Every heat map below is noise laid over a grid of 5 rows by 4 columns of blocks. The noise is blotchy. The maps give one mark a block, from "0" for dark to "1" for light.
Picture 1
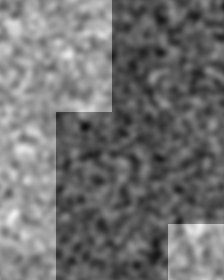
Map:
1100
1100
1000
1000
1001
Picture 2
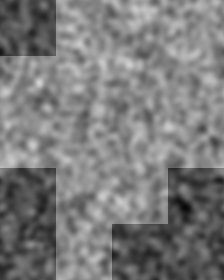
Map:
0111
1111
1111
0110
0100
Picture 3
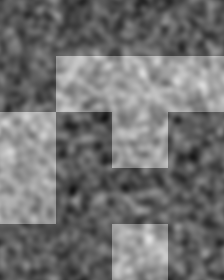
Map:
0000
0111
1010
1000
0010
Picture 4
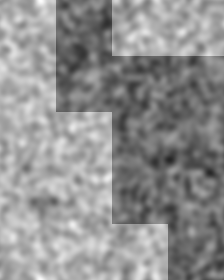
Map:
1011
1000
1100
1100
1110
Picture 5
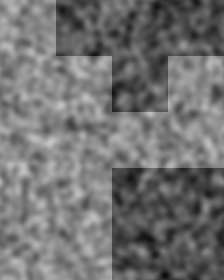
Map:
1000
1101
1111
1100
1100
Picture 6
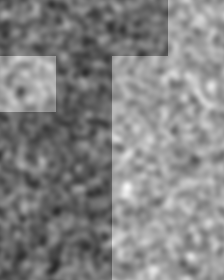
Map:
0001
1011
0011
0011
0011
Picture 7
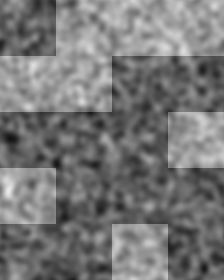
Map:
0111
1100
0001
1000
0010
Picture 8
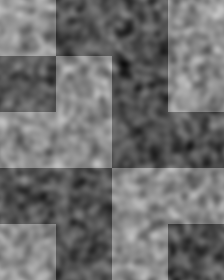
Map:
1001
0101
1100
0011
1010
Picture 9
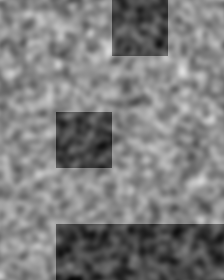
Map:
1101
1111
1011
1111
1000
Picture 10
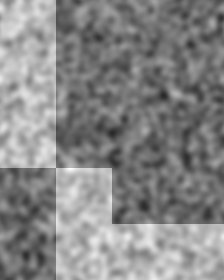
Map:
1000
1000
1000
0100
0111
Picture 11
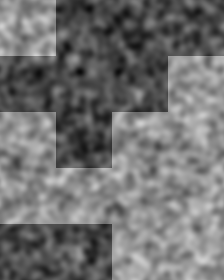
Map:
1000
0001
1011
1111
0011
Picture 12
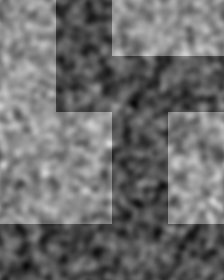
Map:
1011
1000
1101
1101
0000
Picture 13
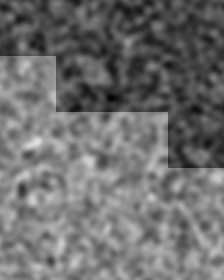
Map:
0000
1000
1110
1111
1111
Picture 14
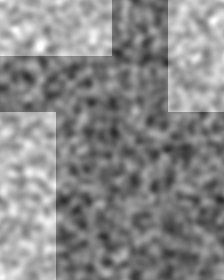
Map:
1101
0001
1000
1000
1000
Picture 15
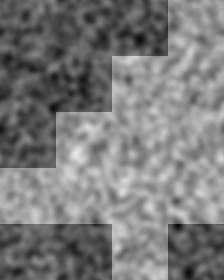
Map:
0001
0011
0111
1111
0010
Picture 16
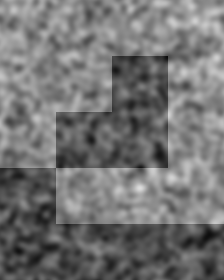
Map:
1111
1101
1001
0111
0000
